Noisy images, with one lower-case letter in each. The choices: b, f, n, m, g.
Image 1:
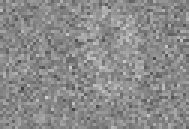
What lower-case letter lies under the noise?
g
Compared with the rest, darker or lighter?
lighter
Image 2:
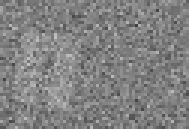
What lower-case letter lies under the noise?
n
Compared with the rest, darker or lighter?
lighter
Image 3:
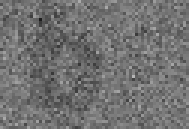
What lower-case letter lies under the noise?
b
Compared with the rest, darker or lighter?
darker
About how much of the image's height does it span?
nearly all
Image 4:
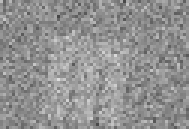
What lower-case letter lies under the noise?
m
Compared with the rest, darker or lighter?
lighter
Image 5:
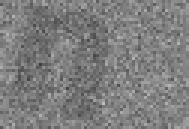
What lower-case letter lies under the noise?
n
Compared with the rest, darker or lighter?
darker
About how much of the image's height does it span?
nearly all
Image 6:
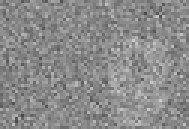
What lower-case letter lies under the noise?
g
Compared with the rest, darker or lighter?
lighter
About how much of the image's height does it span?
two thirds
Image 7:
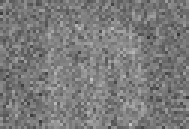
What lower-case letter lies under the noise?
m
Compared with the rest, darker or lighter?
lighter
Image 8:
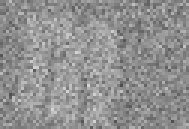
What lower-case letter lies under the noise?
m
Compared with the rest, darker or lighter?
lighter
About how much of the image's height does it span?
nearly all
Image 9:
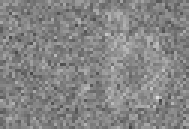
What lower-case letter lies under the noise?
b
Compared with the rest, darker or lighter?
lighter
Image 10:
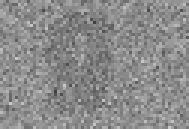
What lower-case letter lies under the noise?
g
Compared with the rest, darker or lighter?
darker
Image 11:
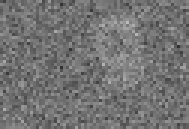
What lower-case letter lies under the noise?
g
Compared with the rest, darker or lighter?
lighter
